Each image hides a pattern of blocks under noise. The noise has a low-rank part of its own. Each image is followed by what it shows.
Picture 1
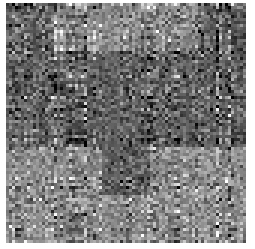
left and right mirror each other
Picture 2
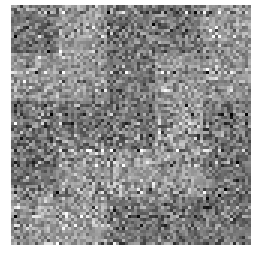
mirrored about the diagonal from the top left
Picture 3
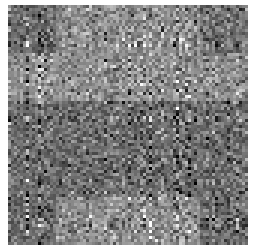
left and right mirror each other
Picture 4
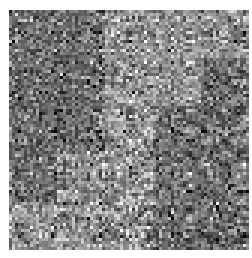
the same after a half turn
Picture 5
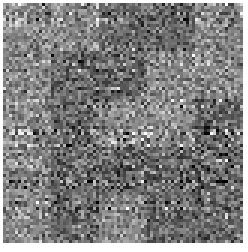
no symmetry
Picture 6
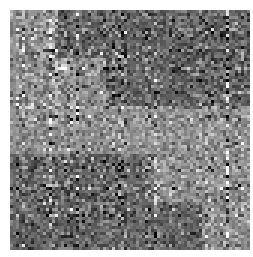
the same after a half turn
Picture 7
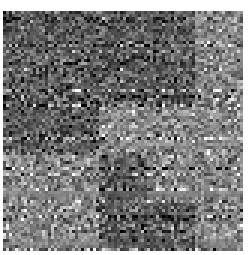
no symmetry
